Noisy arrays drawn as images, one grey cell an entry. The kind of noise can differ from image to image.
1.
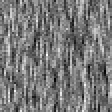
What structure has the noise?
streaked along the columns
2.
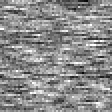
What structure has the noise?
streaked along the rows
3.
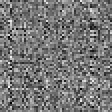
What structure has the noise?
low rank plus noise
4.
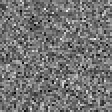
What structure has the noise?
independent entries
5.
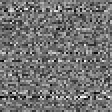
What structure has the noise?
rows of uneven size
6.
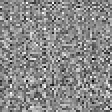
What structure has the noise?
low rank plus noise
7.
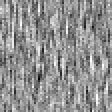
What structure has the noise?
streaked along the columns
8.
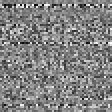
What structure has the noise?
rows of uneven size
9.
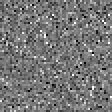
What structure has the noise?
heavy tails
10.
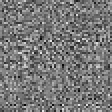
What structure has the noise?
low rank plus noise
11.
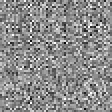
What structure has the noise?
low rank plus noise
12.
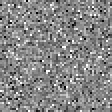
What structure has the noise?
heavy tails
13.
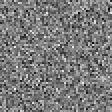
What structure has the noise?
independent entries
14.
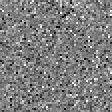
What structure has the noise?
heavy tails
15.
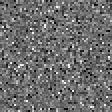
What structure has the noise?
heavy tails
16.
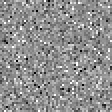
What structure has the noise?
heavy tails
